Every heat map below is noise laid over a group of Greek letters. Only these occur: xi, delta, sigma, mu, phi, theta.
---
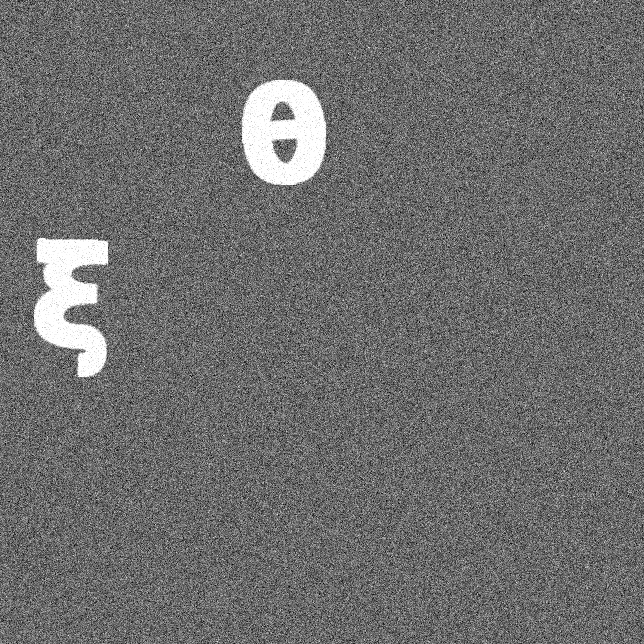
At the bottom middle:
nothing
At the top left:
nothing
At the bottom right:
nothing
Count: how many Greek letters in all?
2
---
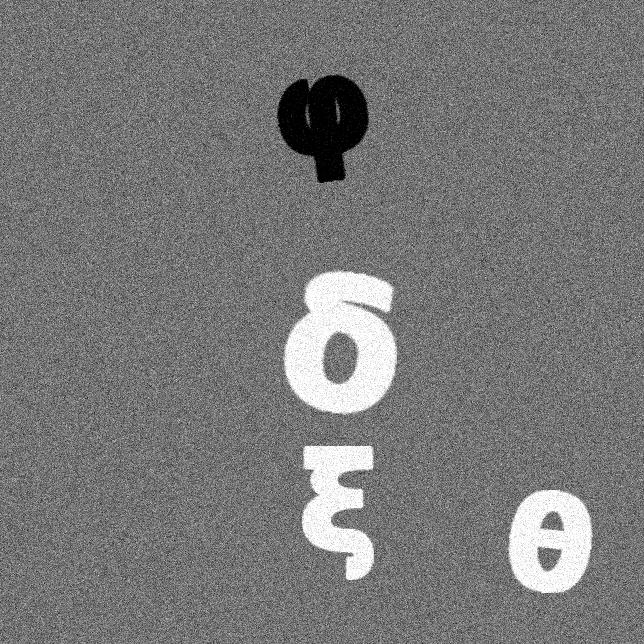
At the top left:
nothing
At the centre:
delta
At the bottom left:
nothing
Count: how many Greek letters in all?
4
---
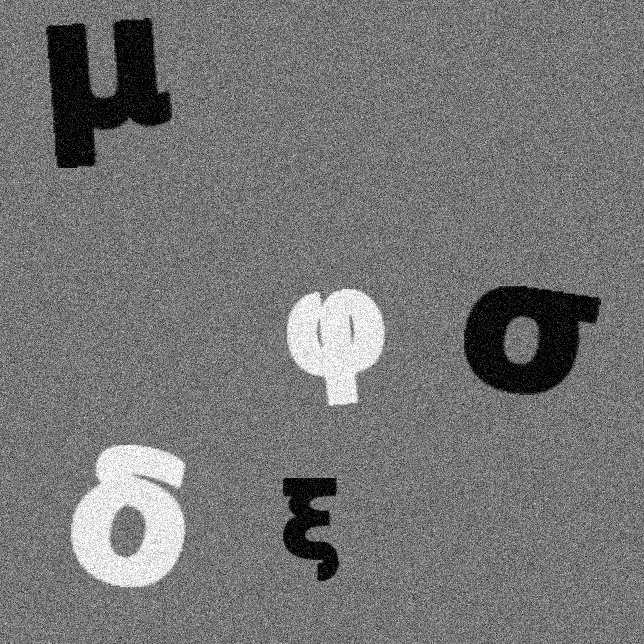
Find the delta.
bottom left
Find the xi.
bottom middle
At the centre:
phi
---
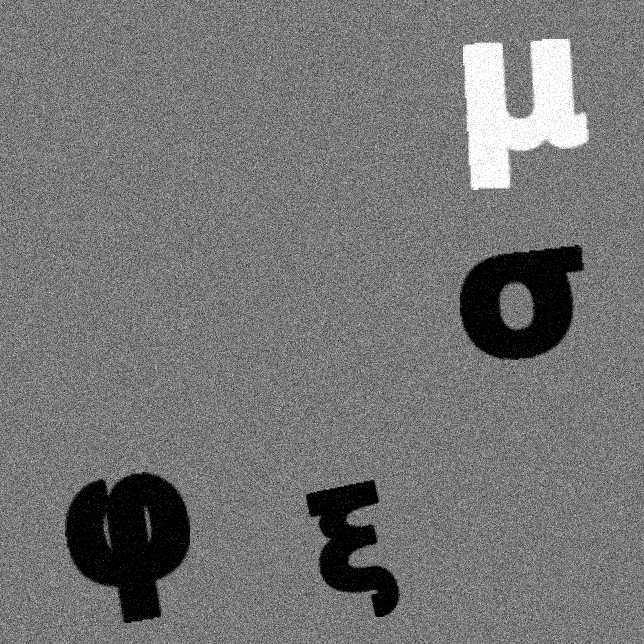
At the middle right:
sigma
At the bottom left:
phi
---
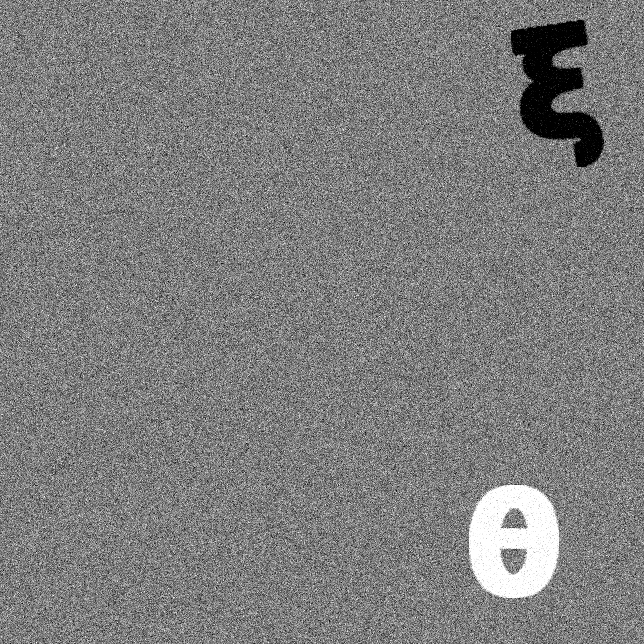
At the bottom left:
nothing
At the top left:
nothing
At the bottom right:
theta
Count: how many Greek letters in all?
2
